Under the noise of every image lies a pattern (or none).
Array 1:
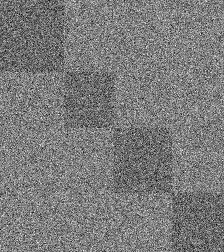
blocks along the diagonal
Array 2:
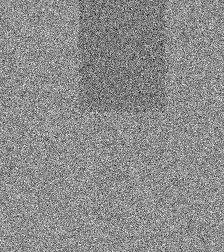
one block
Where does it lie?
top middle
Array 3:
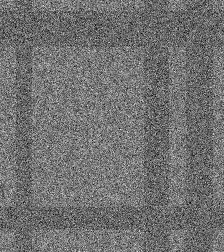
bands of rows crossing bands of columns
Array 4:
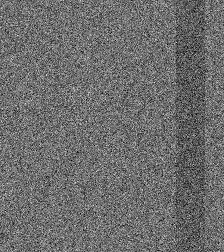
one band of columns
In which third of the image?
right
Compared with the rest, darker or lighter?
darker
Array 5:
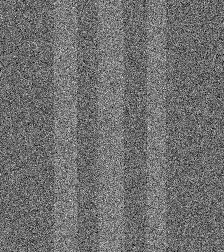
bands of columns
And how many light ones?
3
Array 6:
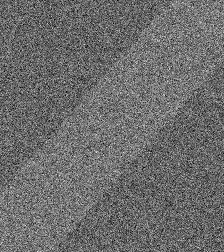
a diagonal band
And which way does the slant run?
bottom left to top right
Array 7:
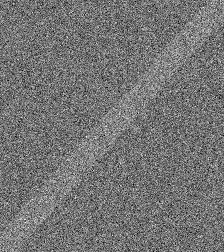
a diagonal band
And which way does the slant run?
bottom left to top right
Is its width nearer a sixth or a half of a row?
a sixth
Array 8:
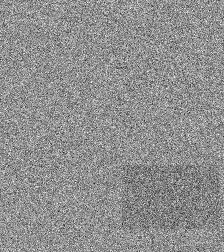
one block
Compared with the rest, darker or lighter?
darker
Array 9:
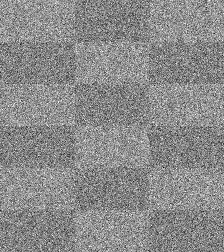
a checkerboard
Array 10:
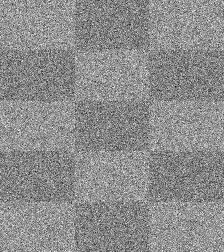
a checkerboard
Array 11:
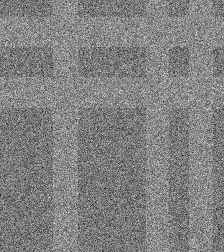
bands of rows crossing bands of columns
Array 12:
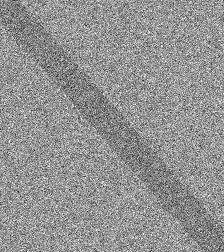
a diagonal band
